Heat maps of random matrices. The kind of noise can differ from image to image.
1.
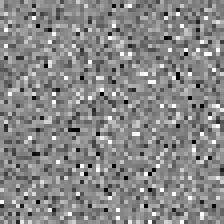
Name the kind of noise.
heavy tails
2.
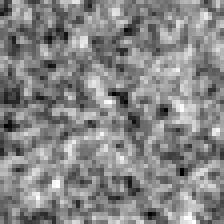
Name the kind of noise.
blotchy
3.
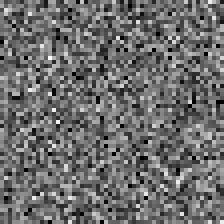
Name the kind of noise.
independent entries
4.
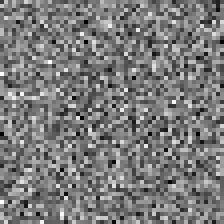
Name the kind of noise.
independent entries
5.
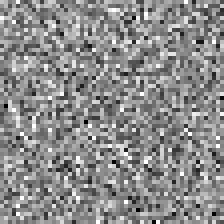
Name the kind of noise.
independent entries
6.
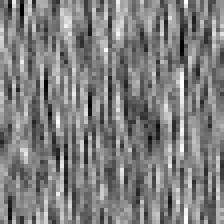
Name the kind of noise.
streaked along the columns
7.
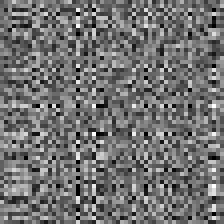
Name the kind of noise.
low rank plus noise
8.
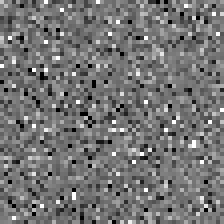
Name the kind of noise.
heavy tails
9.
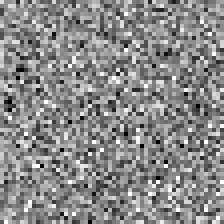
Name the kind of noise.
independent entries
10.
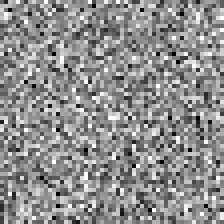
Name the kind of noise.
independent entries
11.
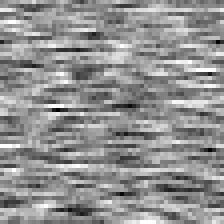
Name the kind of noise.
streaked along the rows
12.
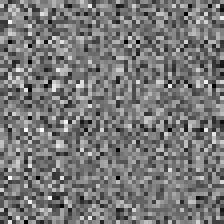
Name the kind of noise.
low rank plus noise
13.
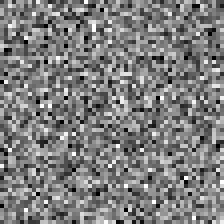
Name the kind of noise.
independent entries
